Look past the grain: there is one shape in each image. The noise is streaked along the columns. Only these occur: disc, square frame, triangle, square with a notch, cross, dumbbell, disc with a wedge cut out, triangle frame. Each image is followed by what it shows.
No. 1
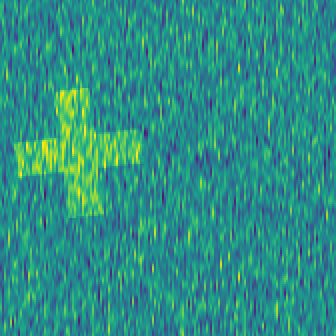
cross
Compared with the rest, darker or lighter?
lighter
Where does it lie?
middle left
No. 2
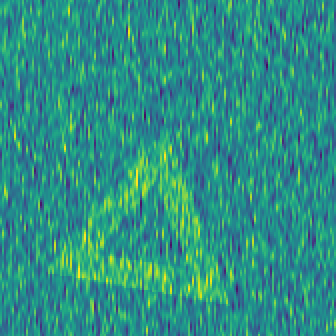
triangle frame
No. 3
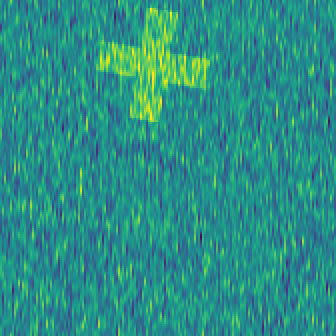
cross
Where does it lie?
top middle
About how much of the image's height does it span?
a third
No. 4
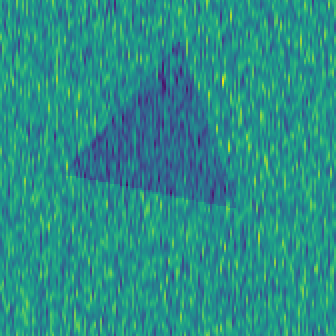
triangle
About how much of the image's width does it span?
half
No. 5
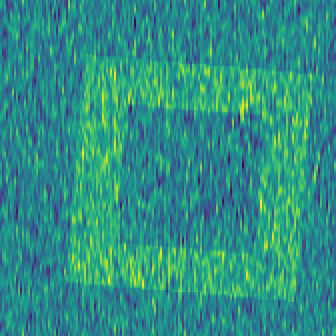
square frame
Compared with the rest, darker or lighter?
lighter
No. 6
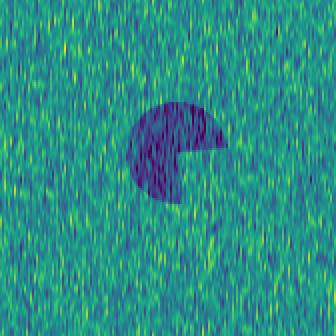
disc with a wedge cut out
